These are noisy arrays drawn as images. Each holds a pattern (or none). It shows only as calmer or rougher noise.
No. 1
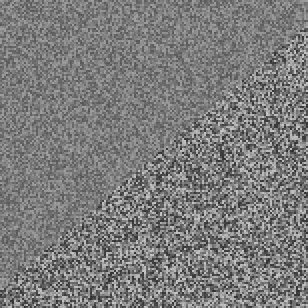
a sharp edge
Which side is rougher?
bottom right
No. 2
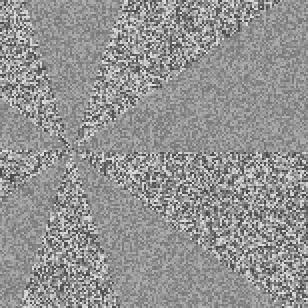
spokes from one point
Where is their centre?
middle left
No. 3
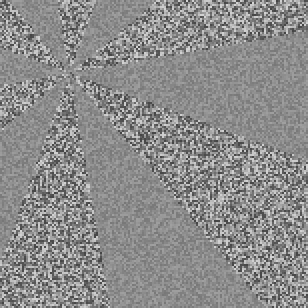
spokes from one point
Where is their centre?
top left
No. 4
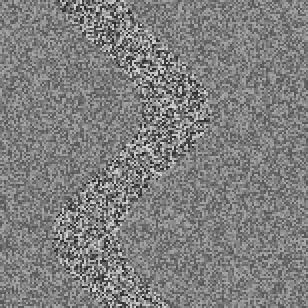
a wavy band
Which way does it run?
top to bottom
